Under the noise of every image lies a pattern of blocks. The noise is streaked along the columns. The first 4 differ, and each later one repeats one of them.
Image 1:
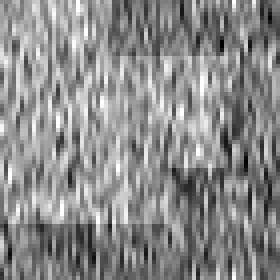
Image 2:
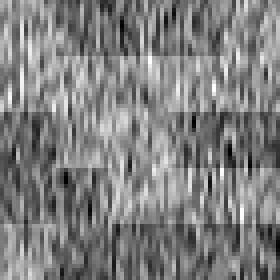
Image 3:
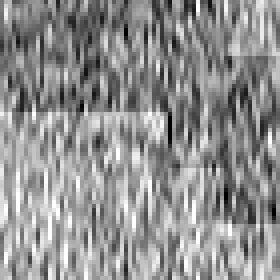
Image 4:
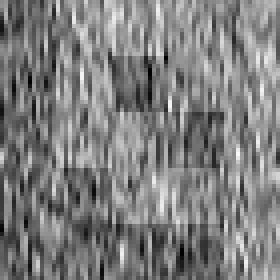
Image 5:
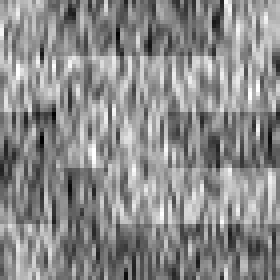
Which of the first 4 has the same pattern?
2
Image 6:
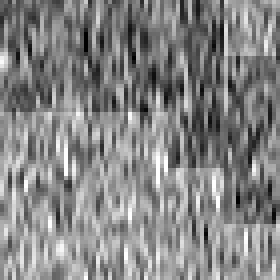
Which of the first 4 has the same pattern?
3
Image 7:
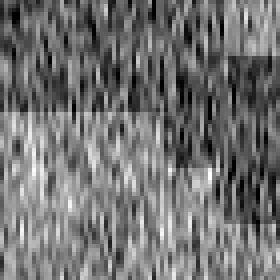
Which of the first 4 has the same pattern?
3
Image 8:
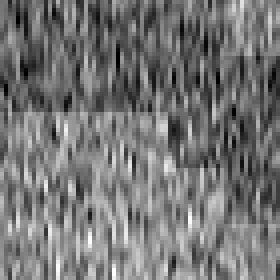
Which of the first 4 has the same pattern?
3
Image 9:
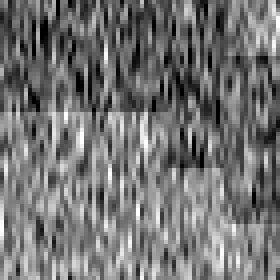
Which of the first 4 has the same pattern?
3
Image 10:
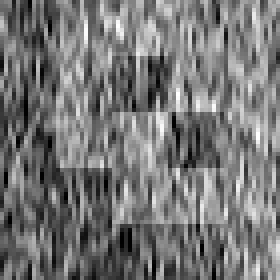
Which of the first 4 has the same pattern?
4
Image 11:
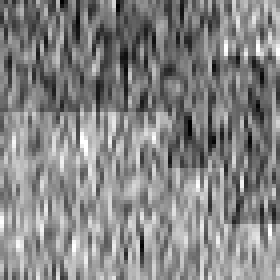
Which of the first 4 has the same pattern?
3
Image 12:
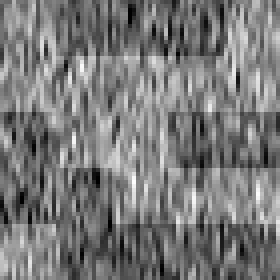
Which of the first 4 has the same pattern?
2
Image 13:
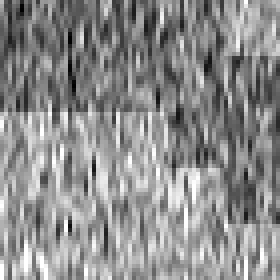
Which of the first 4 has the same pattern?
3
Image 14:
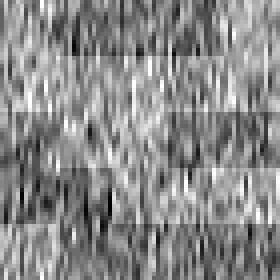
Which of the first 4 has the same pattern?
2
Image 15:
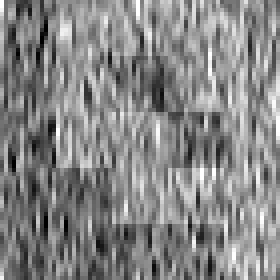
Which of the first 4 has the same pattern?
4
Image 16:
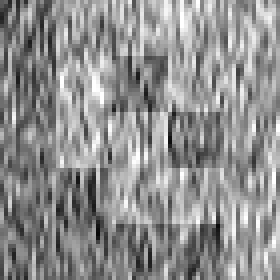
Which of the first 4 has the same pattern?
4
